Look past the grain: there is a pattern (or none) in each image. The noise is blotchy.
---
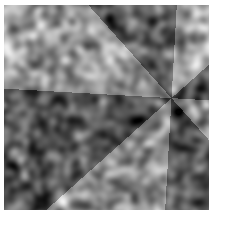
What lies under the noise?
spokes from one point
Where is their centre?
middle right
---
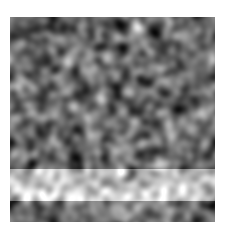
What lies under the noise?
one horizontal stripe
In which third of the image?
bottom
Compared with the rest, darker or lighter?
lighter
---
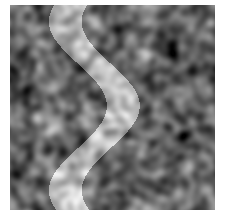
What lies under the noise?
a wavy band
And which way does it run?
top to bottom
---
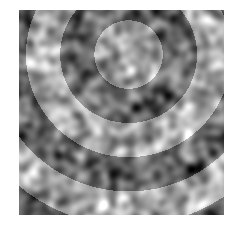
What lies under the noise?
rings round one point
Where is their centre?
top middle
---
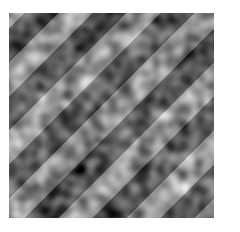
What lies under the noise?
diagonal stripes
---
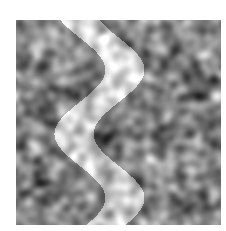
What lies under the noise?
a wavy band
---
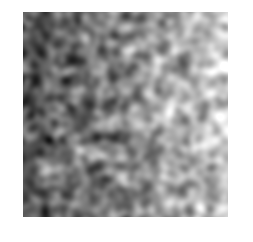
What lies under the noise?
a smooth slope
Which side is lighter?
right
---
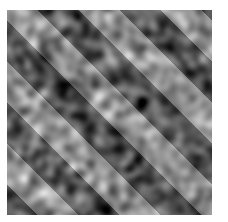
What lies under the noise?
diagonal stripes
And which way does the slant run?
top left to bottom right
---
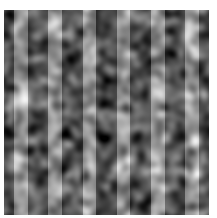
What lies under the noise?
vertical stripes
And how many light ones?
6
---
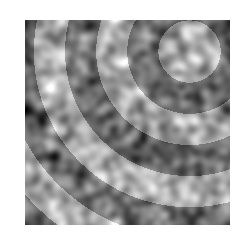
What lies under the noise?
rings round one point
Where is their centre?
top right
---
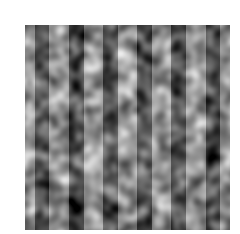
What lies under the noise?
vertical stripes
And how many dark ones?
6
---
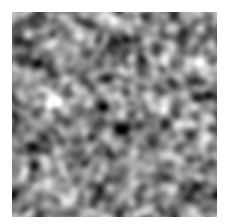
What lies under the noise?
only noise
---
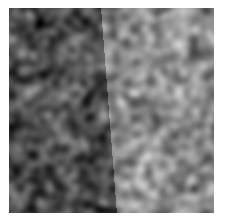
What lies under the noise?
a sharp edge
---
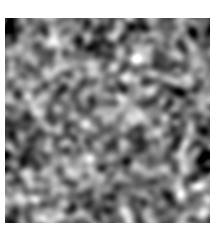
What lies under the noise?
only noise
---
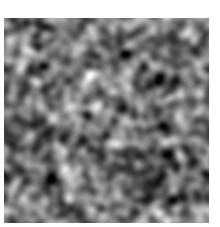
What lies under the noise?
only noise
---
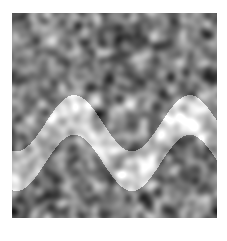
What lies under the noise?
a wavy band
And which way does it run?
left to right
